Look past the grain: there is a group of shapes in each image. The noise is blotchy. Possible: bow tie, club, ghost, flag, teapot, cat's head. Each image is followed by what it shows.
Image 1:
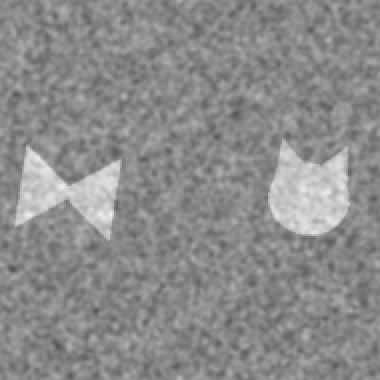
middle left: bow tie; middle right: cat's head
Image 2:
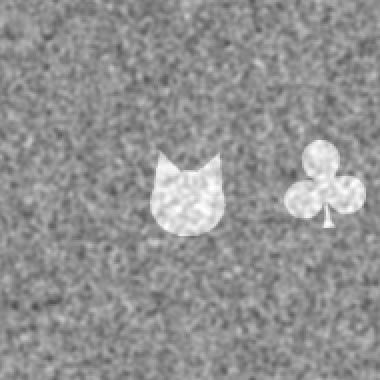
centre: cat's head; middle right: club
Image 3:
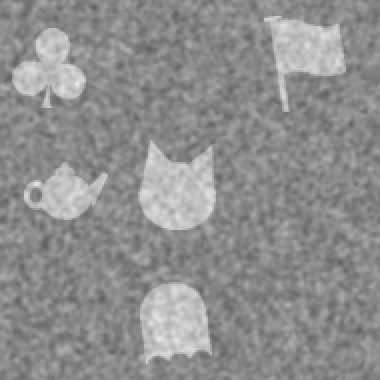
top left: club; top right: flag; middle left: teapot; centre: cat's head; bottom middle: ghost
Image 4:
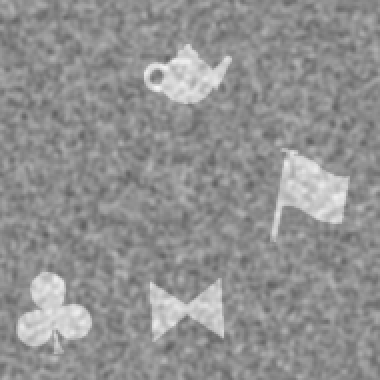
top middle: teapot; middle right: flag; bottom left: club; bottom middle: bow tie
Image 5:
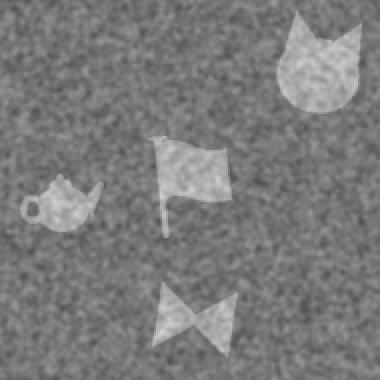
top right: cat's head; middle left: teapot; centre: flag; bottom middle: bow tie
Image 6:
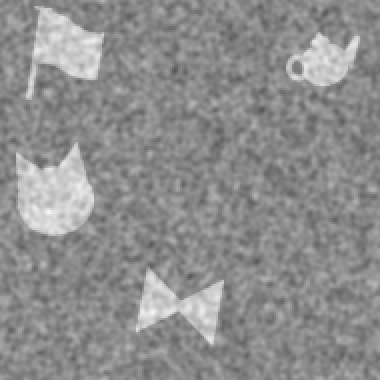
top left: flag; top right: teapot; middle left: cat's head; bottom middle: bow tie
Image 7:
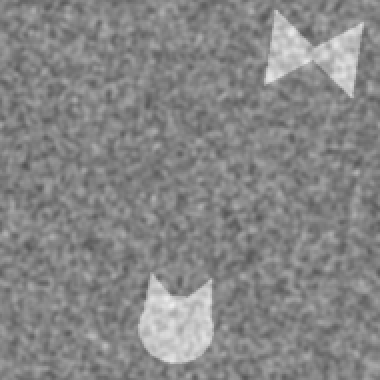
top right: bow tie; bottom middle: cat's head
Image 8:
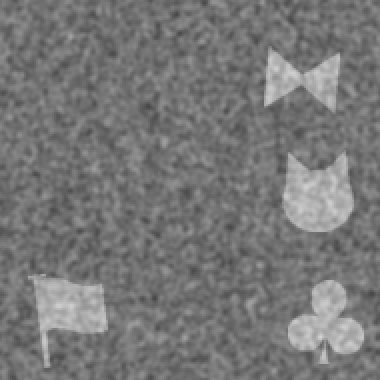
top right: bow tie; middle right: cat's head; bottom left: flag; bottom right: club
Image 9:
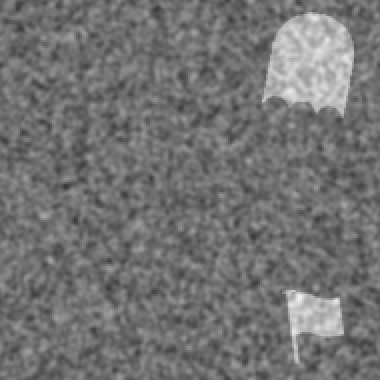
top right: ghost; bottom right: flag
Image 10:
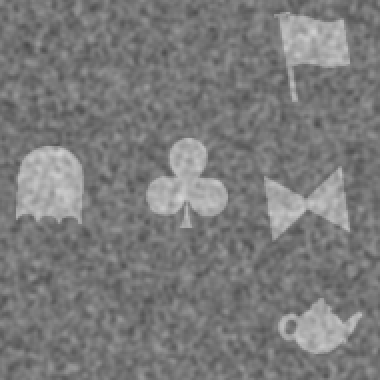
top right: flag; middle left: ghost; centre: club; middle right: bow tie; bottom right: teapot
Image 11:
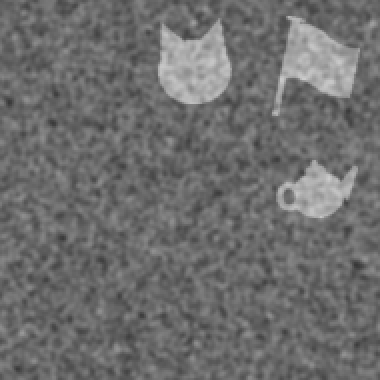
top middle: cat's head; top right: flag; middle right: teapot
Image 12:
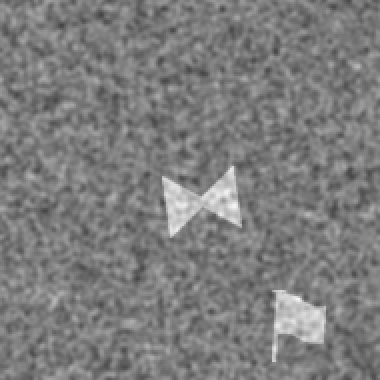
centre: bow tie; bottom right: flag
